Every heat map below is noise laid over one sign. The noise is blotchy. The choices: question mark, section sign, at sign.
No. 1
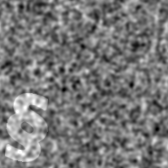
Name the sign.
section sign
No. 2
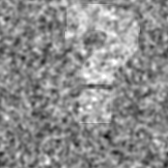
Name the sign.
question mark
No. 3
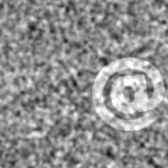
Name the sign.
at sign
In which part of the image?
middle right
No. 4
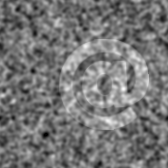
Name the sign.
at sign
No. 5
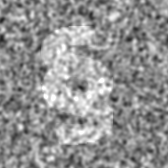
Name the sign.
section sign
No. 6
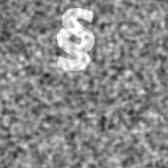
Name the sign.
section sign
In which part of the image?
top middle
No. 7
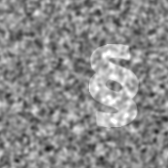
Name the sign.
section sign
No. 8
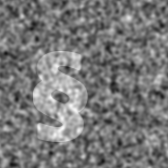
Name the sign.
section sign
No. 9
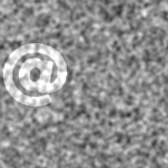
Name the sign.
at sign
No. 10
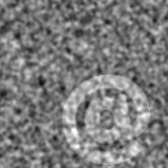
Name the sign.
at sign
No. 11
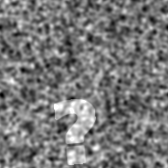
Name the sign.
question mark
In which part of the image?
bottom middle
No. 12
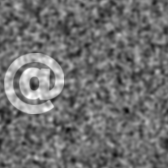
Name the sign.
at sign
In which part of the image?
middle left
